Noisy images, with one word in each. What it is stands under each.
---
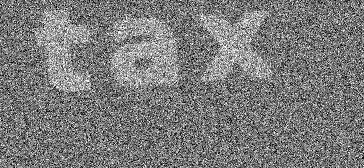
tax
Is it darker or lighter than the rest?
lighter
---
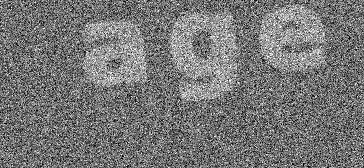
age
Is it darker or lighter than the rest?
lighter
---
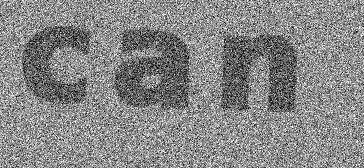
can
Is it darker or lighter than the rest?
darker
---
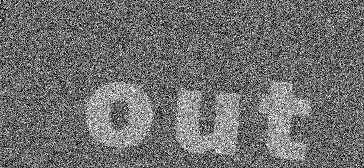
out
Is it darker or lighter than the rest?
lighter
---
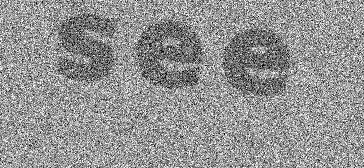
see
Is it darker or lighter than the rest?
darker
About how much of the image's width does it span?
two thirds
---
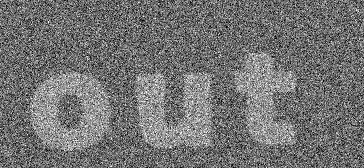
out
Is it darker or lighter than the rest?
lighter
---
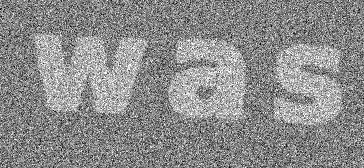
was
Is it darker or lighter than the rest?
lighter
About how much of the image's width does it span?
nearly all
